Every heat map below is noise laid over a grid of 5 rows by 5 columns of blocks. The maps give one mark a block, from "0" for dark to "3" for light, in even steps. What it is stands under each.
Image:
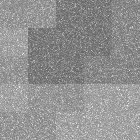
2 2 0 0 1
3 0 0 0 1
2 0 0 1 1
3 2 2 3 3
2 2 3 3 3
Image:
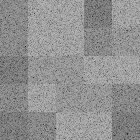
1 3 3 0 3
1 3 3 1 2
0 2 2 3 3
1 3 2 2 1
0 1 3 3 0
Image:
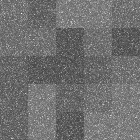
2 1 3 3 2
2 2 0 2 0
1 0 0 1 2
1 3 1 2 3
1 3 0 3 3
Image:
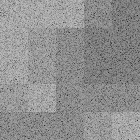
3 3 3 1 0
3 2 1 0 0
3 2 1 0 0
2 3 1 1 1
1 1 1 2 3
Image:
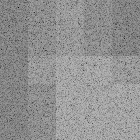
0 1 2 1 0
0 1 2 1 0
0 2 3 3 2
0 1 3 3 3
0 1 3 3 3
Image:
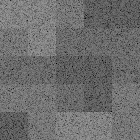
3 3 2 0 0
2 3 1 1 1
1 1 0 0 1
2 2 1 0 2
0 2 3 3 2
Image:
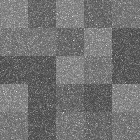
3 1 3 1 2
2 2 1 3 0
0 0 3 2 0
3 0 1 0 3
2 0 2 1 2
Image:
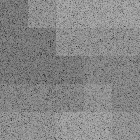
0 2 3 3 3
0 0 2 2 2
0 0 0 1 1
1 1 1 2 1
2 2 3 3 2
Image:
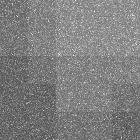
1 2 3 3 3
1 2 3 3 3
0 1 2 2 2
0 0 2 2 1
0 0 1 1 0
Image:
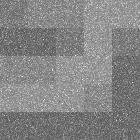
1 2 2 3 3
0 0 1 3 1
2 2 3 3 0
3 3 3 2 0
0 0 0 0 0
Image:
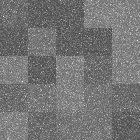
1 0 0 3 3
0 2 0 0 3
3 0 3 1 3
1 2 3 2 1
3 1 2 2 0
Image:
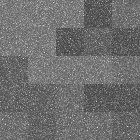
3 3 3 0 2
3 3 0 1 0
1 3 3 3 2
1 1 2 0 0
2 1 2 2 1
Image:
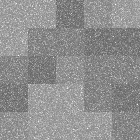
3 3 0 2 3
3 1 1 0 0
1 0 2 1 1
0 3 3 1 0
2 3 3 3 1
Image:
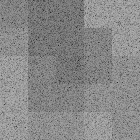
1 0 0 3 3
2 0 0 1 3
3 1 0 1 2
3 1 1 2 2
3 2 2 3 2
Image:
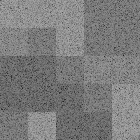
3 3 3 1 1
2 1 3 1 1
0 0 1 2 2
0 0 0 1 3
1 3 0 0 3
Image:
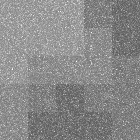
3 3 3 1 0
3 3 3 2 0
3 2 2 2 1
2 1 0 1 1
2 0 0 0 1
